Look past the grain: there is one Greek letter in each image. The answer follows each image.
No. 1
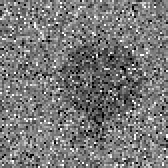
dark phi
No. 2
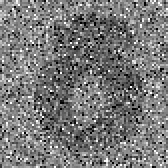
dark delta
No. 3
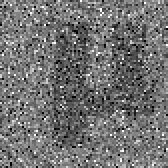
dark mu
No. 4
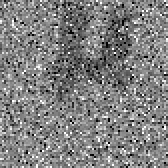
dark mu
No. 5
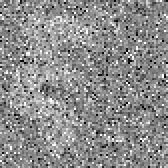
light xi
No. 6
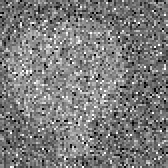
light phi
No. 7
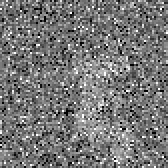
light xi
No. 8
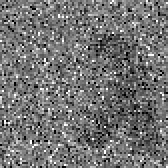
dark lambda
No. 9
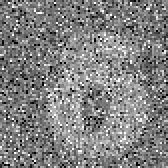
light delta
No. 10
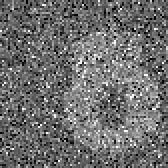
light delta
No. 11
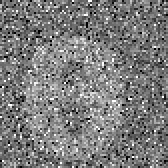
light theta
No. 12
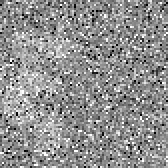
light xi
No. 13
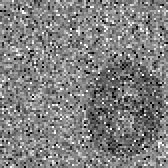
dark theta
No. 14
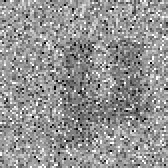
dark mu
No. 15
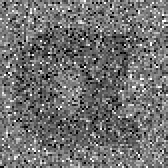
dark alpha
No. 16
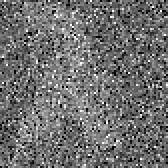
light lambda
